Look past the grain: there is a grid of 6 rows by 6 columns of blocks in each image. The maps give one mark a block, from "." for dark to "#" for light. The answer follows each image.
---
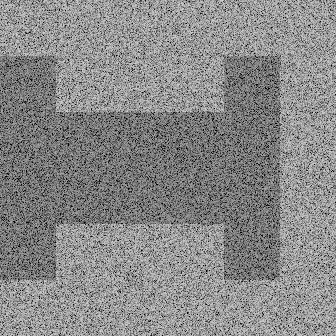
# # # # # #
. # # # . #
. . . . . #
. . . . . #
. # # # . #
# # # # # #
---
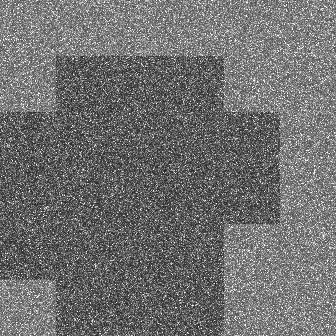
# # # # # #
# . . . # #
. . . . . #
. . . . . #
. . . . # #
# . . . # #
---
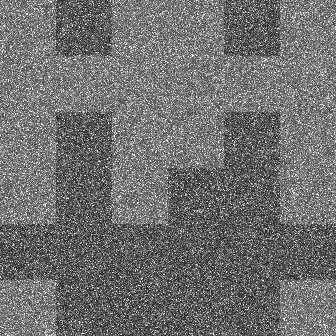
# . # # . #
# # # # # #
# . # # . #
# . # . . #
. . . . . .
# . . . . #
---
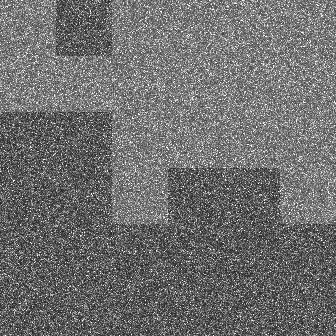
# . # # # #
# # # # # #
. . # # # #
. . # . . #
. . . . . .
. . . . . .
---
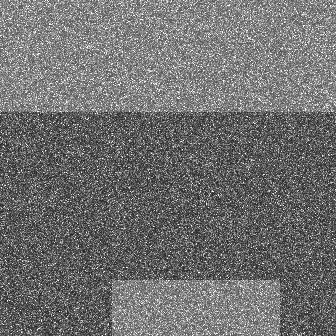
# # # # # #
# # # # # #
. . . . . .
. . . . . .
. . . . . .
. . # # # .
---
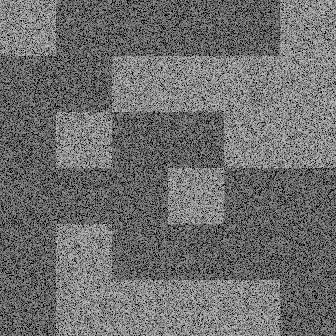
# . . . . #
. . # # # #
. # . . # #
. . . # . .
. # . . . .
. # # # # .
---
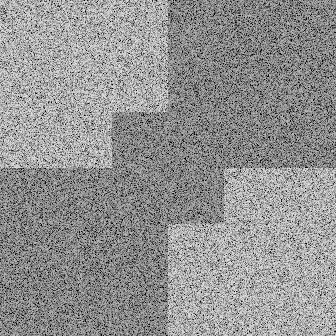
# # # . . .
# # # . . .
# # . . . .
. . . . # #
. . . # # #
. . . # # #
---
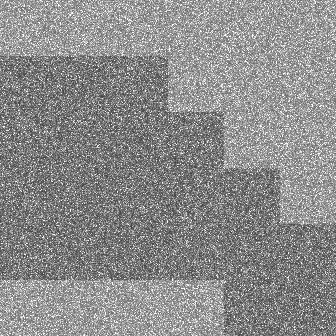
# # # # # #
. . . # # #
. . . . # #
. . . . . #
. . . . . .
# # # # . .
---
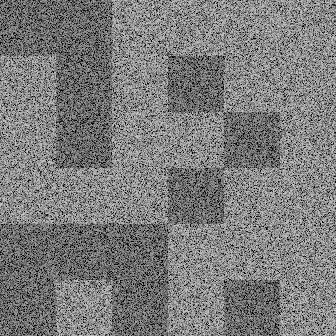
. . # # # #
# . # . # #
# . # # . #
# # # . # #
. . . # # #
. # . # . #
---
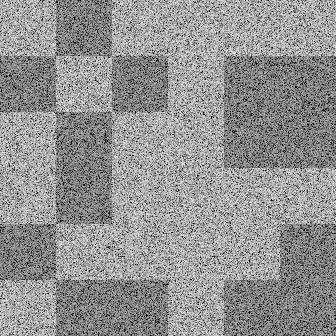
# . # # # #
. # . # . .
# . # # . .
# . # # # #
. # # # # .
# . . # . .
